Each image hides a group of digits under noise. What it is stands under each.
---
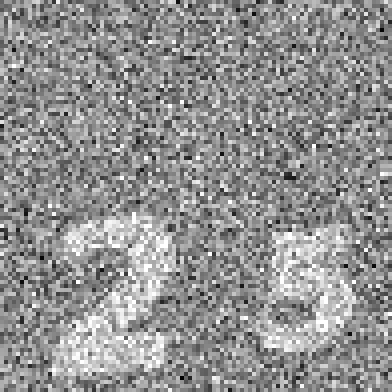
bottom left: 2; bottom right: 5
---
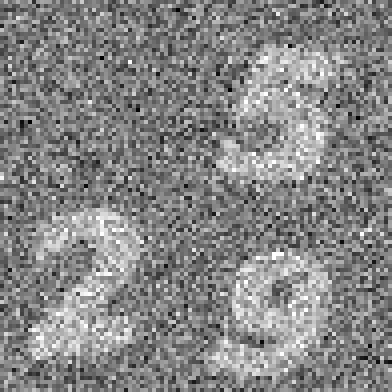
top right: 5; bottom left: 2; bottom right: 9
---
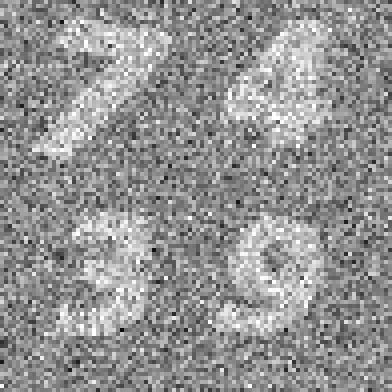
top left: 7; top right: 4; bottom left: 3; bottom right: 9
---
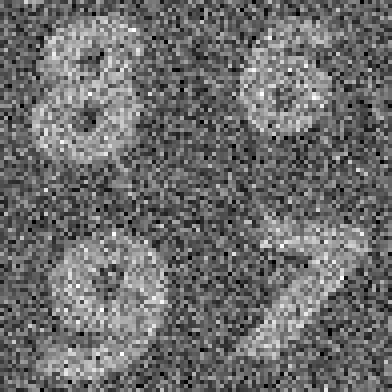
top left: 8; top right: 6; bottom left: 9; bottom right: 7
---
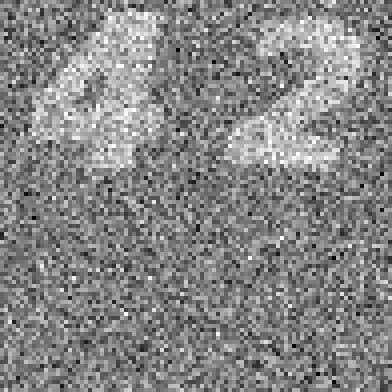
top left: 4; top right: 2
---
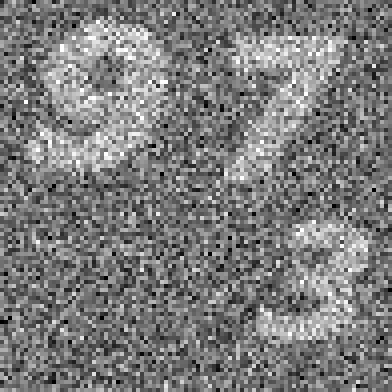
top left: 9; top right: 7; bottom right: 3
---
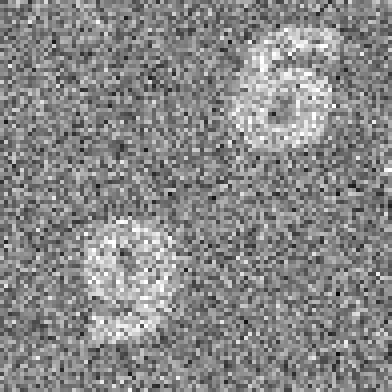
top right: 6; bottom left: 9
